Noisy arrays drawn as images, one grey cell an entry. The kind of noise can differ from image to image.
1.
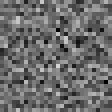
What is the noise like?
low rank plus noise
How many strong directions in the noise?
three or four
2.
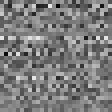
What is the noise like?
rows of uneven size
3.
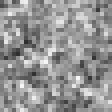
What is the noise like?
blotchy
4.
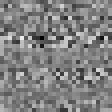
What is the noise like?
rows of uneven size
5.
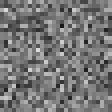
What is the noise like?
low rank plus noise
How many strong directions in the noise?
two
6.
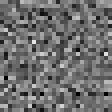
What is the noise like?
low rank plus noise
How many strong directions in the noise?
three or four
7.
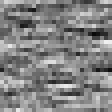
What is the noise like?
streaked along the rows
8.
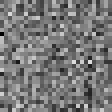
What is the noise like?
low rank plus noise
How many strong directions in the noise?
three or four
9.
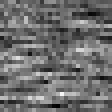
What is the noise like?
streaked along the rows
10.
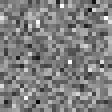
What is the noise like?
independent entries
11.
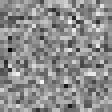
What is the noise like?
low rank plus noise
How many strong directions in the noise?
five to eight
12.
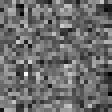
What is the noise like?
low rank plus noise
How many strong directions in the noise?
one
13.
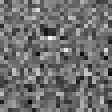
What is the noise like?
low rank plus noise
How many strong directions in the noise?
five to eight
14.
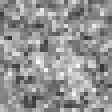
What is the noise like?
blotchy
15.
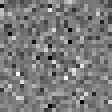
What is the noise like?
heavy tails
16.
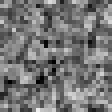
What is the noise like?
blotchy
